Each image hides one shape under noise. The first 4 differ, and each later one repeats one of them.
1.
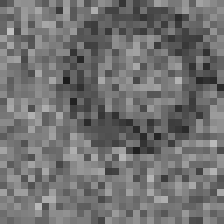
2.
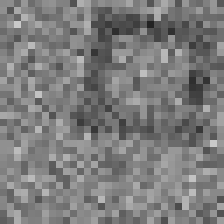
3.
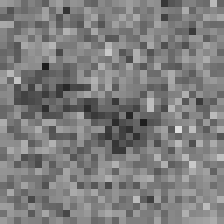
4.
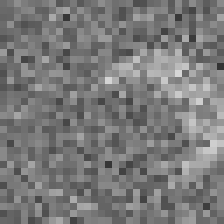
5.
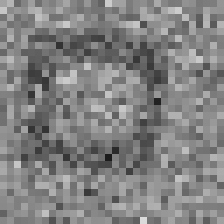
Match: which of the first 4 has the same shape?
2
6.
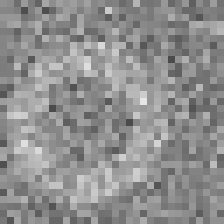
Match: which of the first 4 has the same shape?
1
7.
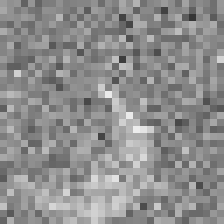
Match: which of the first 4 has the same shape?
4
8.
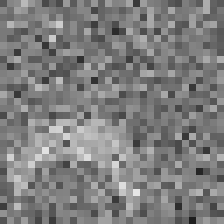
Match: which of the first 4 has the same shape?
4
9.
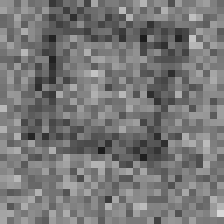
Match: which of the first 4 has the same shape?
2
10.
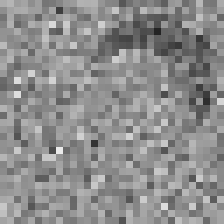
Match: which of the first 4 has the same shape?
4
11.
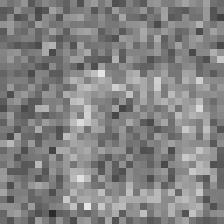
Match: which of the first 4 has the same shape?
2
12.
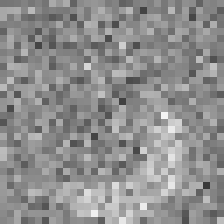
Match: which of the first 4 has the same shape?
4
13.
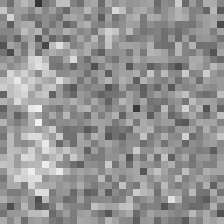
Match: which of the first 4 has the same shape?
3
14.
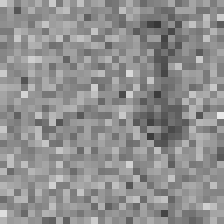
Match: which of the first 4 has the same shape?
3
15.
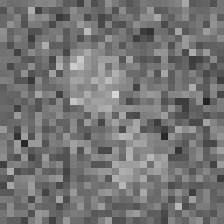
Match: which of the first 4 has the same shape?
3
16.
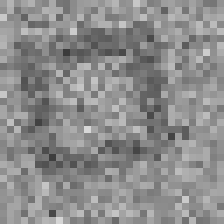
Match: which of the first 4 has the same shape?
2
